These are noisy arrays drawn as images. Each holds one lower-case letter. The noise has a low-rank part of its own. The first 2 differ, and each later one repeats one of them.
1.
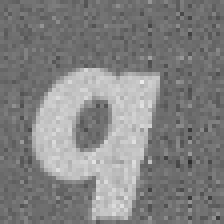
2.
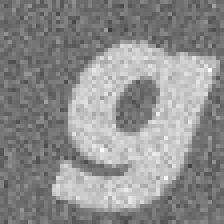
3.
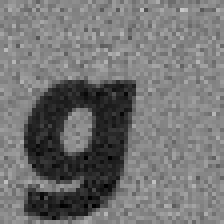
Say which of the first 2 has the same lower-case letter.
2
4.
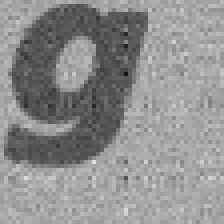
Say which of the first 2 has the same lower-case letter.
2
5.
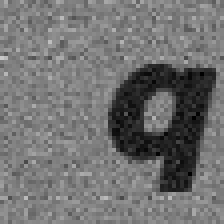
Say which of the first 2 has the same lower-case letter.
1
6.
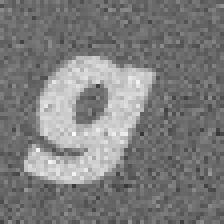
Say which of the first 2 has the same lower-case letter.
2
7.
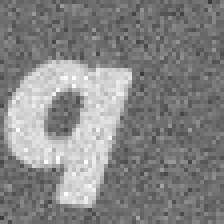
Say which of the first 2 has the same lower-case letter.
1
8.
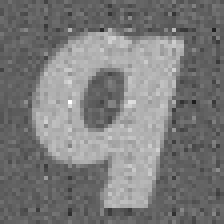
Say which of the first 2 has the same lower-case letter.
1
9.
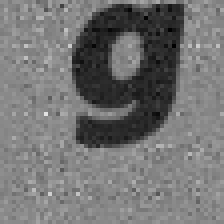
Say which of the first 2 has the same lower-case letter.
2
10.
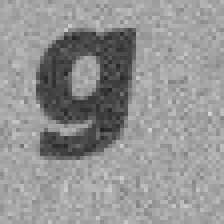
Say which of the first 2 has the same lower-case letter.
2
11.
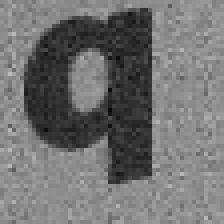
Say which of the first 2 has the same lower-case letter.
1
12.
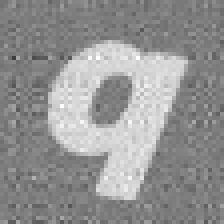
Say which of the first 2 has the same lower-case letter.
1
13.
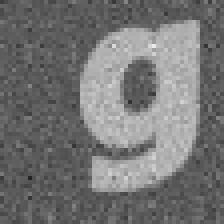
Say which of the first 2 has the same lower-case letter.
2
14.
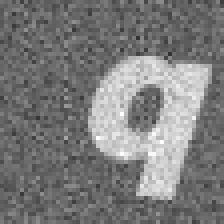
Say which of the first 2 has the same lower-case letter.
1
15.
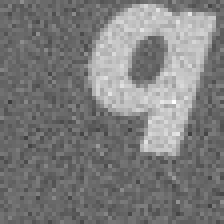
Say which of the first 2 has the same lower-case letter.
1
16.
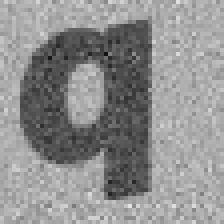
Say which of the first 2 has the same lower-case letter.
1
